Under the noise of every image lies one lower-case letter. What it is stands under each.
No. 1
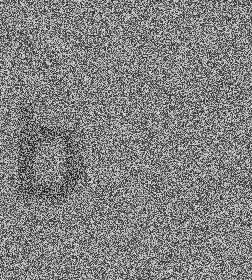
b
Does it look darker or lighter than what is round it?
darker
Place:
middle left
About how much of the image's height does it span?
a third
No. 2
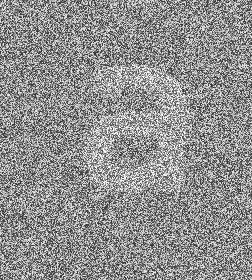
a
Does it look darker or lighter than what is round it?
lighter
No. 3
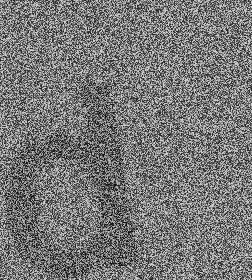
d
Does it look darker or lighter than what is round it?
darker
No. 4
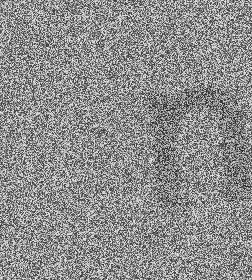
n
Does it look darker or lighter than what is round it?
darker
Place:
middle right
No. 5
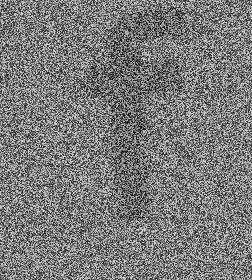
f
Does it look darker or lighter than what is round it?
darker
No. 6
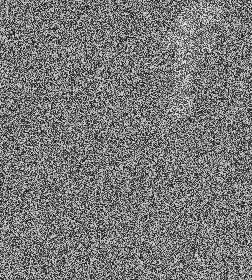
f
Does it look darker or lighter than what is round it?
lighter
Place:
top right
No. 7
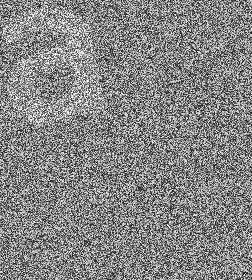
a
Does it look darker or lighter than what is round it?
lighter
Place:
top left
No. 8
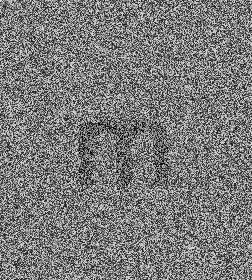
m
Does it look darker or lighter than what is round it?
darker
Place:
centre
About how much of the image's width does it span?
a third
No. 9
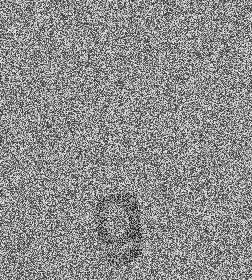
g
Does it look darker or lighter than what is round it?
darker
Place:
bottom middle
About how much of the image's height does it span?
a quarter
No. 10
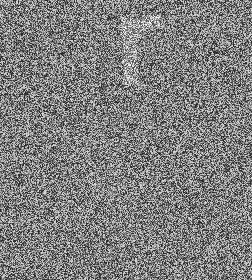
r
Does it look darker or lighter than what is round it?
lighter
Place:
top middle
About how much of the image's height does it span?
a quarter
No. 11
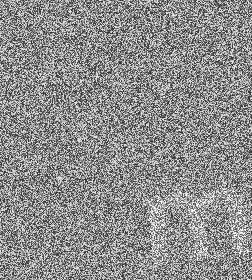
m
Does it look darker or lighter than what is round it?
lighter
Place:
bottom right
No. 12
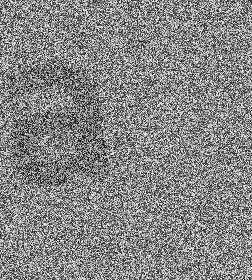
a
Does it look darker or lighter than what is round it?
darker
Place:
middle left
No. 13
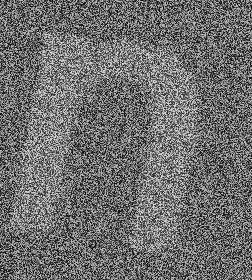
n
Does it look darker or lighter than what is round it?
lighter
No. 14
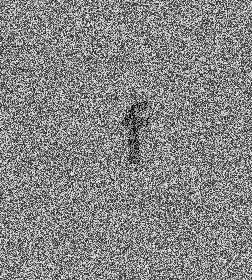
f
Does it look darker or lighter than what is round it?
darker
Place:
centre
